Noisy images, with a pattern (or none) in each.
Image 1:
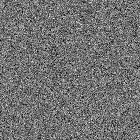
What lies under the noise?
only noise
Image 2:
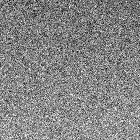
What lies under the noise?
a smooth slope
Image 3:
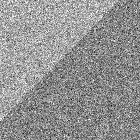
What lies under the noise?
a sharp edge
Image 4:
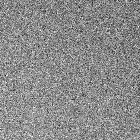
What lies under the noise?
a smooth slope
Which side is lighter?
bottom left
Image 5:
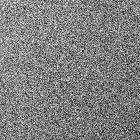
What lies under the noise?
a smooth slope
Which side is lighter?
top left
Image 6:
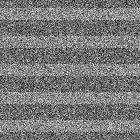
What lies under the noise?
horizontal stripes
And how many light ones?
5
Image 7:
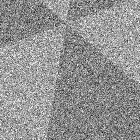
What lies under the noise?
spokes from one point
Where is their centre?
top middle
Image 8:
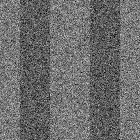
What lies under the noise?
vertical stripes
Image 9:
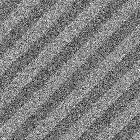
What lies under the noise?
diagonal stripes
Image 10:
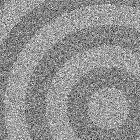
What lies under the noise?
rings round one point
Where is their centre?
bottom right
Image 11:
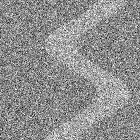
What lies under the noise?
a wavy band
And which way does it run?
top to bottom
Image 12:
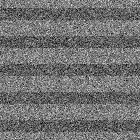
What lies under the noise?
horizontal stripes
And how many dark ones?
5
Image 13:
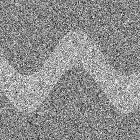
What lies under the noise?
a wavy band
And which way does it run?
left to right
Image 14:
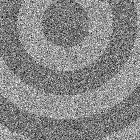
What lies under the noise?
rings round one point
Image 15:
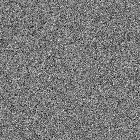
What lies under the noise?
only noise
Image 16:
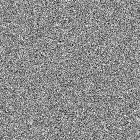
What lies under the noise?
only noise
